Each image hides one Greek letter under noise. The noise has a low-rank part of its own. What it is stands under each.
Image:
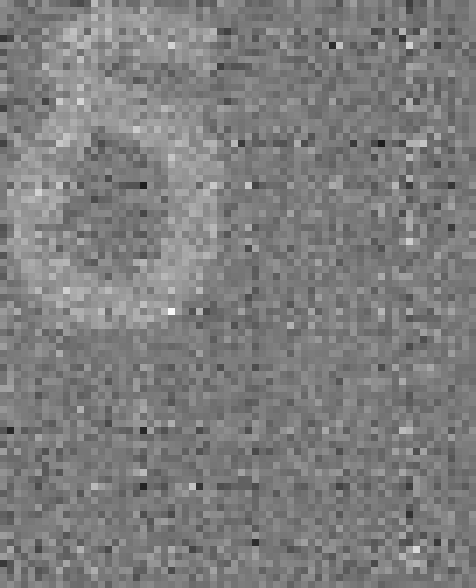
delta
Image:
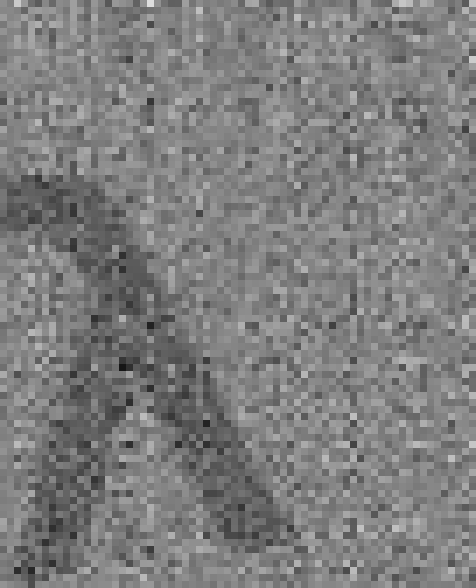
lambda
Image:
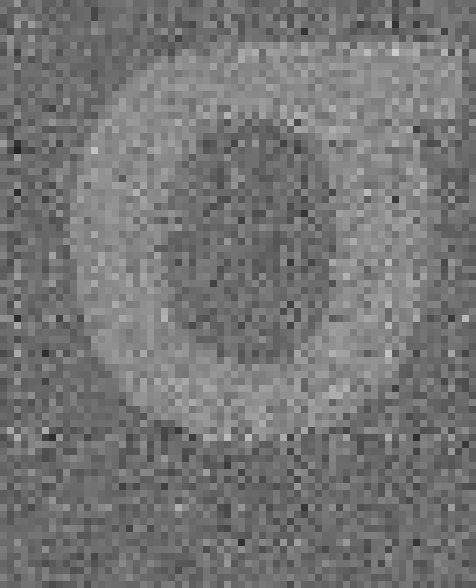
sigma
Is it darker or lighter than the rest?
lighter
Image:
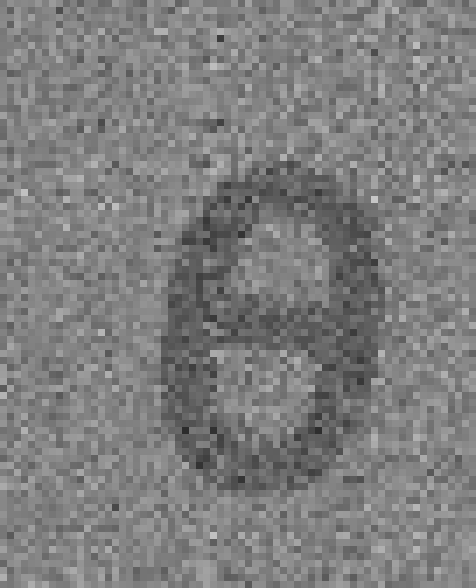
theta
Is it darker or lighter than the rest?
darker
